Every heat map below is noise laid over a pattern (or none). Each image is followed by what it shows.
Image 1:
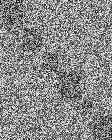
blocks along the diagonal
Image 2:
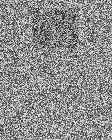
one block
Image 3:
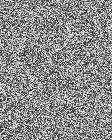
only noise
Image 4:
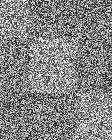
blocks along the diagonal
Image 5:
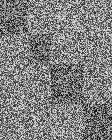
blocks along the diagonal
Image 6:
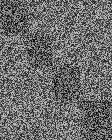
blocks along the diagonal
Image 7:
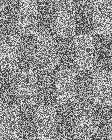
a checkerboard
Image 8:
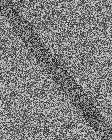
a diagonal band
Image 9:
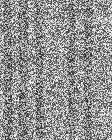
bands of columns
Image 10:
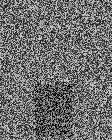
one block
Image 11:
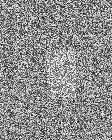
one block
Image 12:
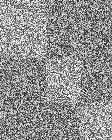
blocks along the diagonal
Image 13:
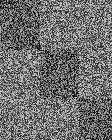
blocks along the diagonal
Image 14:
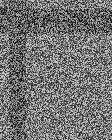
bands of rows crossing bands of columns
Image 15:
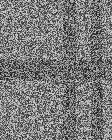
bands of rows crossing bands of columns
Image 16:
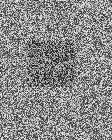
one block
